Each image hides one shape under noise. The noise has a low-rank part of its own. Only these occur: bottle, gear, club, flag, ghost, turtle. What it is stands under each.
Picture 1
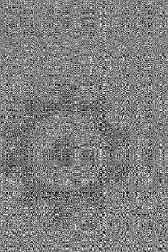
gear
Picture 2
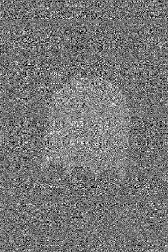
ghost
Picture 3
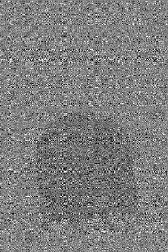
ghost
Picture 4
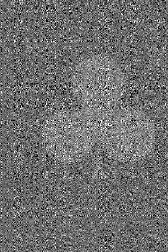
club
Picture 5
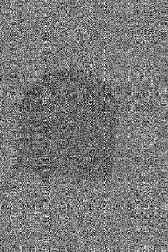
ghost
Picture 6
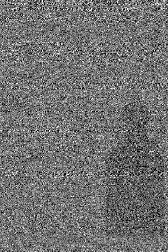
bottle
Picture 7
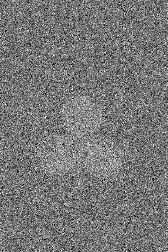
club
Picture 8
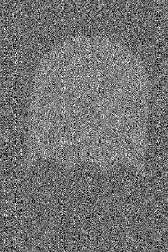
ghost
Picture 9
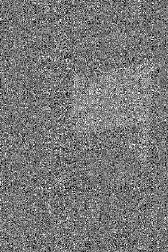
flag
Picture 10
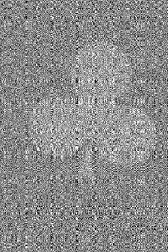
club
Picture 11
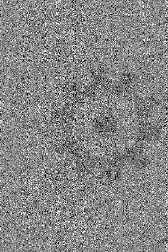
gear
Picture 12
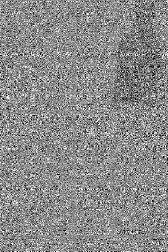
bottle
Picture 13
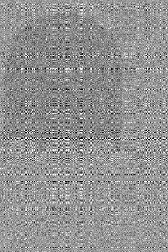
ghost
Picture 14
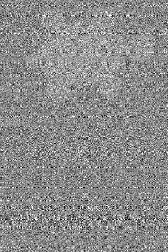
turtle
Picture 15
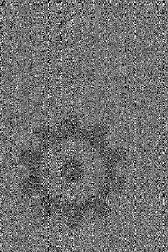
gear
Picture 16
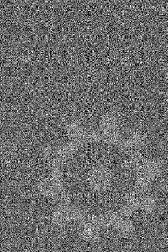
gear
